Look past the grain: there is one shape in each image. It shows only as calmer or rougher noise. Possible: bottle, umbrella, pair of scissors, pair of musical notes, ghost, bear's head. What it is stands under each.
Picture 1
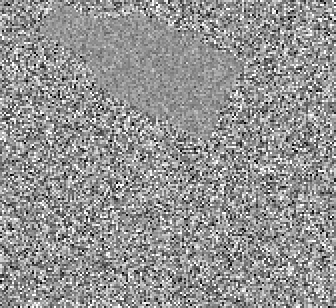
bottle
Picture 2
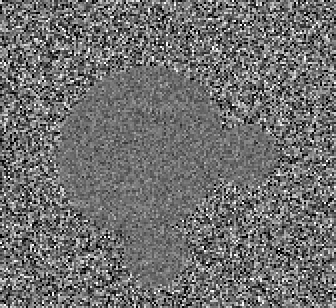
bear's head
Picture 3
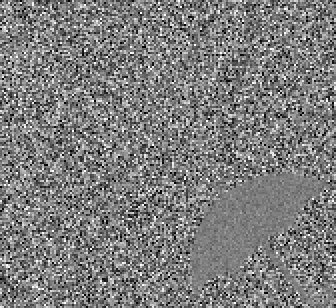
umbrella
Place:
bottom right
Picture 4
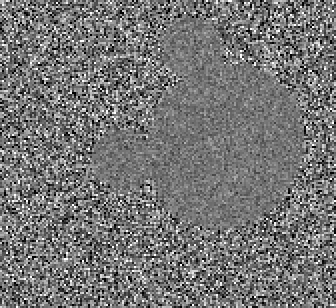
bear's head
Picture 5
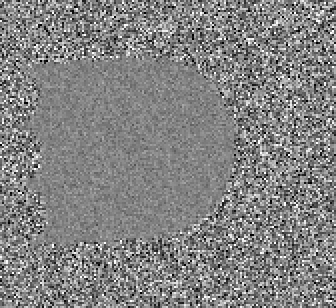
ghost
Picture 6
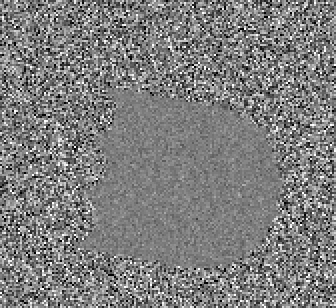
ghost
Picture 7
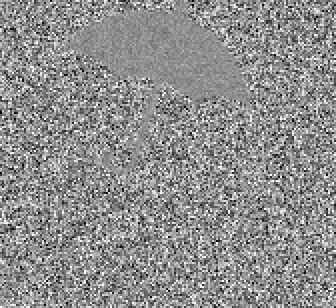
umbrella
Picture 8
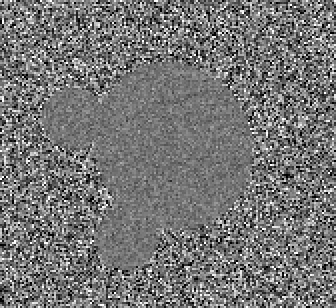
bear's head
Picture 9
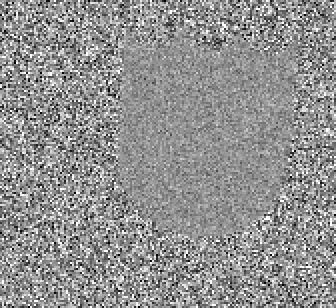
ghost
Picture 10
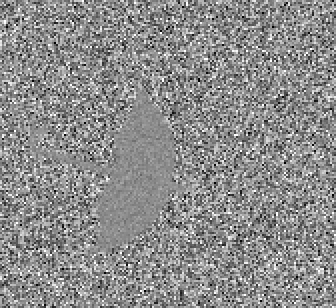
umbrella
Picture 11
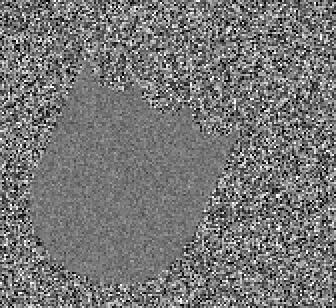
ghost
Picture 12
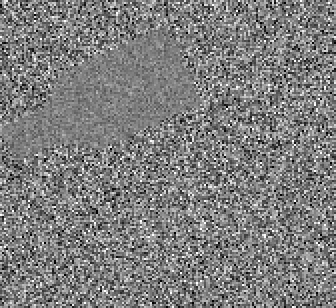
bottle
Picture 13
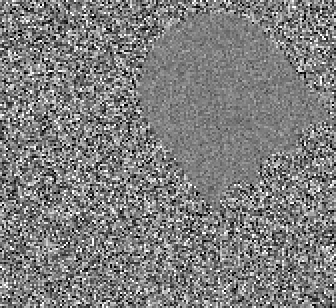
ghost
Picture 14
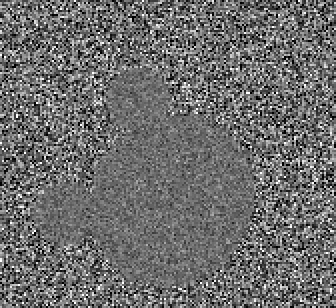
bear's head
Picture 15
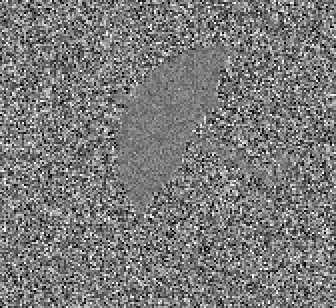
umbrella
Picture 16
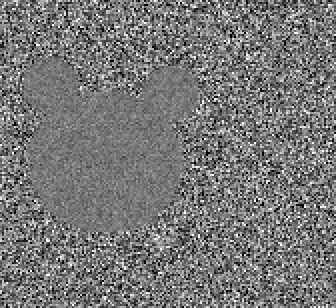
bear's head
